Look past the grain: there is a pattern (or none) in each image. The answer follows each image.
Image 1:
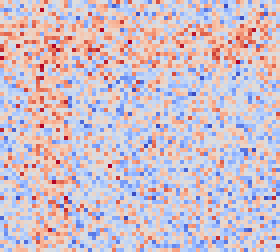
bands of rows crossing bands of columns
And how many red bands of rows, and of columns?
1 and 1
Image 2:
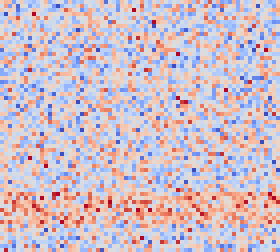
one band of rows
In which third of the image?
bottom
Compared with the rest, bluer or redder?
redder
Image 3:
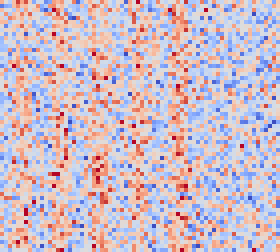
bands of columns
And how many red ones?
5
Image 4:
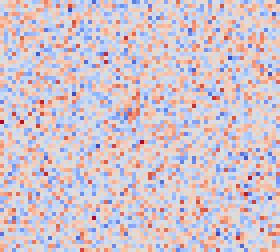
only noise
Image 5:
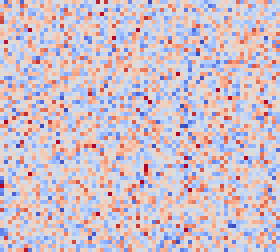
only noise
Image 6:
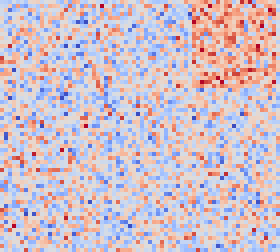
one block
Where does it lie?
top right
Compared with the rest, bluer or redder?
redder
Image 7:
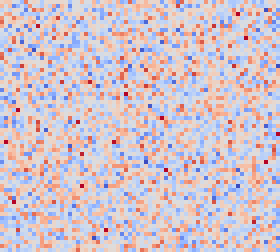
only noise
